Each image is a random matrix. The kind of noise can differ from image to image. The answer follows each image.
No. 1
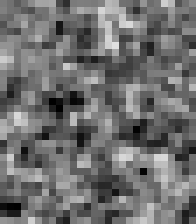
blotchy
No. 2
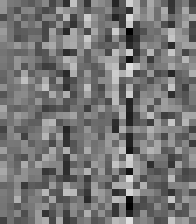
columns of uneven size
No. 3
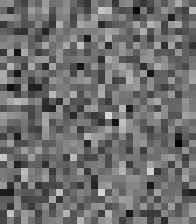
independent entries
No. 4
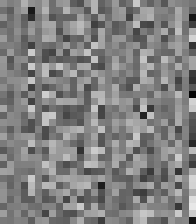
columns of uneven size
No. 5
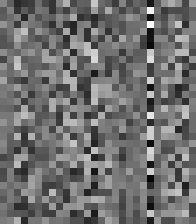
columns of uneven size
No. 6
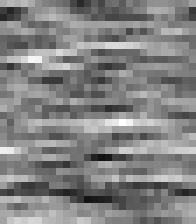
streaked along the rows
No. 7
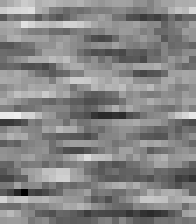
streaked along the rows
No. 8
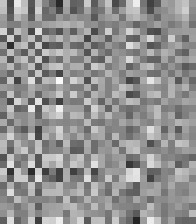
low rank plus noise
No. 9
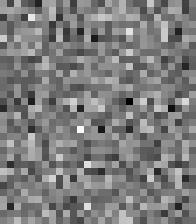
low rank plus noise
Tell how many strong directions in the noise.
three or four
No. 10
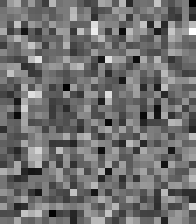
low rank plus noise
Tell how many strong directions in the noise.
three or four
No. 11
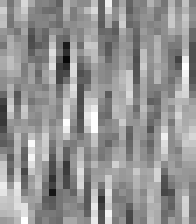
streaked along the columns
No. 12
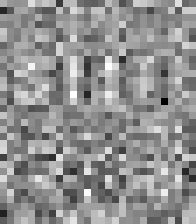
low rank plus noise
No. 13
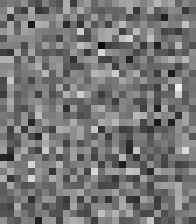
low rank plus noise
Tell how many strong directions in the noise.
five to eight
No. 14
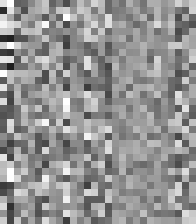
columns of uneven size
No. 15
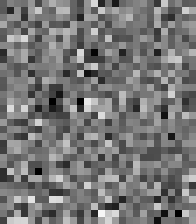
low rank plus noise
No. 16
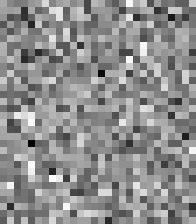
independent entries
